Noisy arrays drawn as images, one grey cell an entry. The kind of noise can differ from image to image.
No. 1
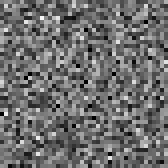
independent entries
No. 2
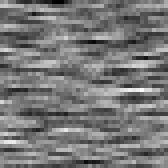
streaked along the rows
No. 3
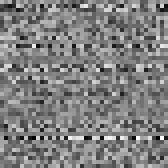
rows of uneven size
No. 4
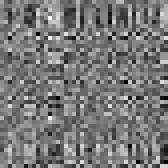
low rank plus noise
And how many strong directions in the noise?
one
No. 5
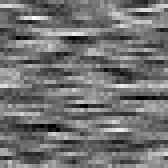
streaked along the rows
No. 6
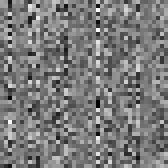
columns of uneven size
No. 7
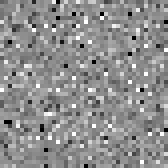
heavy tails
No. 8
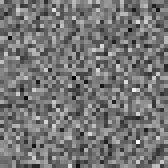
independent entries
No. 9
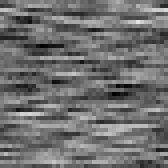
streaked along the rows
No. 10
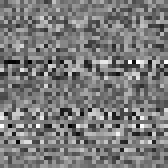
rows of uneven size
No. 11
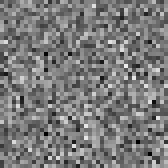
independent entries
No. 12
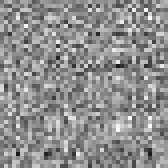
low rank plus noise
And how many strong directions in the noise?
three or four
